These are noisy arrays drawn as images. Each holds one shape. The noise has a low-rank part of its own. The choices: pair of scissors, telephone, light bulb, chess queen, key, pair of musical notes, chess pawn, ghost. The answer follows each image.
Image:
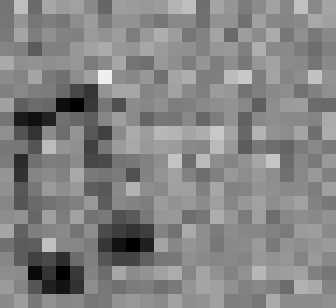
pair of musical notes
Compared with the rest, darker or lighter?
darker
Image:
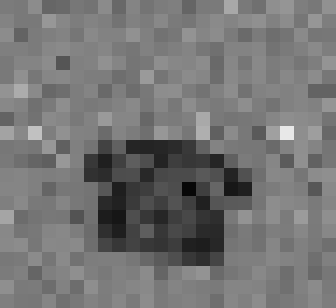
telephone
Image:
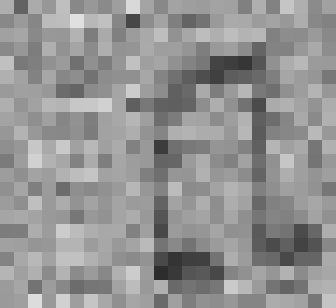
pair of musical notes
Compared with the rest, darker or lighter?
darker
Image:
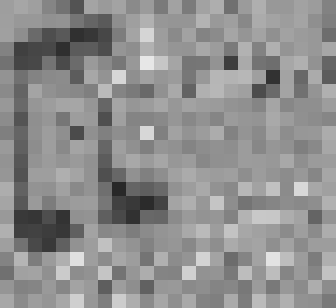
pair of musical notes
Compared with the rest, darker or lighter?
darker
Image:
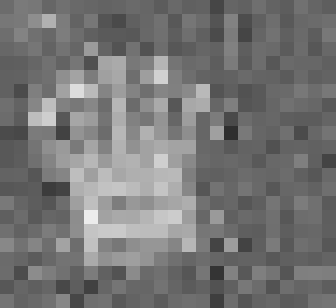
chess queen
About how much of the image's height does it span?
two thirds
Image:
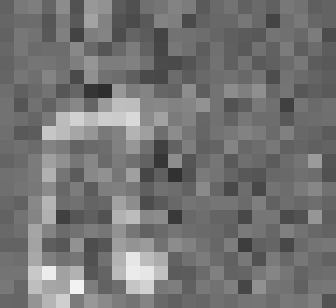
pair of musical notes
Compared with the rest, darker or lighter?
lighter
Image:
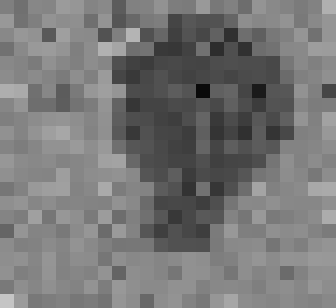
light bulb
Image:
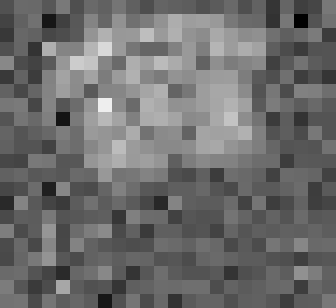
telephone
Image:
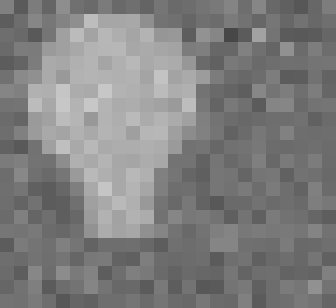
light bulb
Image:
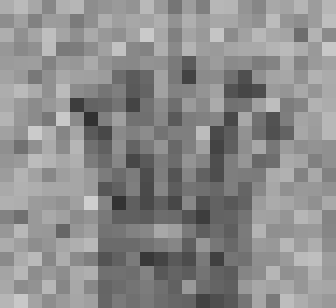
chess queen
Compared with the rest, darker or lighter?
darker
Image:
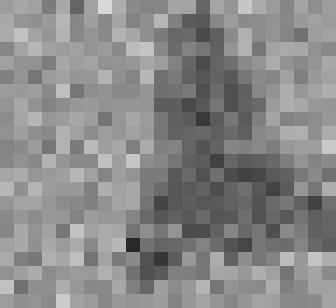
chess pawn
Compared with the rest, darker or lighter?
darker
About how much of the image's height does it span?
nearly all
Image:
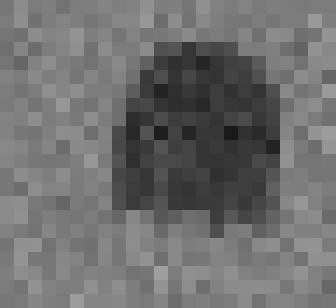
ghost
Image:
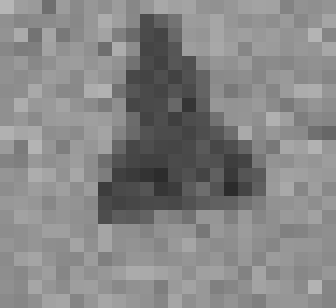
chess pawn
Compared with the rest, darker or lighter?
darker
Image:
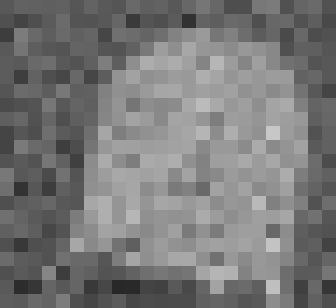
ghost
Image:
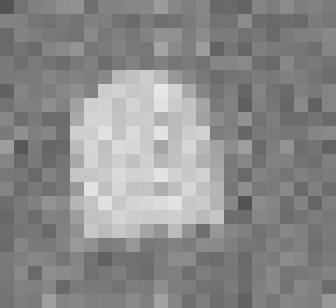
ghost
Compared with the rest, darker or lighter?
lighter
